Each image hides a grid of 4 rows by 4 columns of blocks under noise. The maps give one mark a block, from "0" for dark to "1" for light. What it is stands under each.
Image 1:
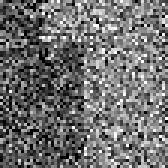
0 1 1 1
0 0 1 1
0 0 1 1
0 0 1 1
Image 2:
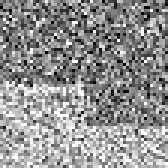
0 0 0 0
0 0 0 0
1 1 0 0
1 1 1 1
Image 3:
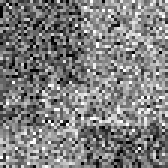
0 0 1 1
0 0 1 1
0 1 1 1
1 1 0 0
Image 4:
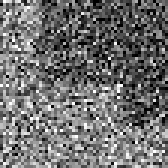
1 0 0 0
1 0 0 0
1 1 1 0
1 1 1 1
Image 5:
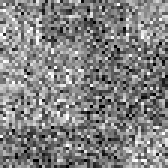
1 0 0 1
1 1 0 0
1 1 0 0
0 0 0 1
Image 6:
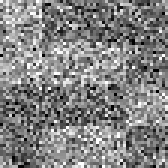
1 0 0 0
1 1 1 0
0 0 0 1
0 1 1 0
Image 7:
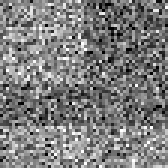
1 1 0 0
1 1 0 0
0 0 0 0
1 1 1 1
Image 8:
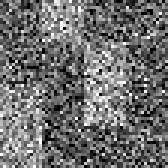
0 1 0 0
0 0 1 0
1 0 1 0
1 0 0 0
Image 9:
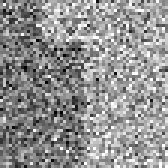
0 1 1 1
0 0 1 1
0 0 1 1
0 0 1 1
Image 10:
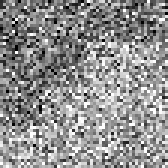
0 0 0 0
0 0 1 1
0 1 1 1
1 1 1 1
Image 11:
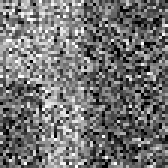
1 1 0 0
1 1 0 0
0 1 0 0
0 1 0 0
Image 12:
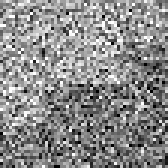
1 1 1 1
1 1 1 0
1 0 0 0
0 0 0 0
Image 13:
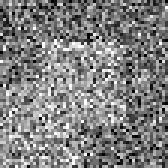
0 0 0 0
0 1 1 0
1 1 1 0
1 1 0 0
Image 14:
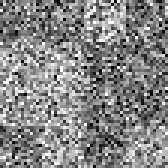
0 0 1 0
1 1 0 0
1 1 0 0
0 1 0 1
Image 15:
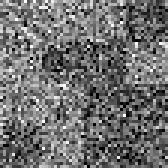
1 1 1 0
1 0 0 1
1 1 0 0
0 1 0 0
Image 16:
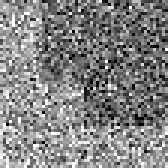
1 0 0 0
1 0 0 0
1 1 0 0
1 1 1 1
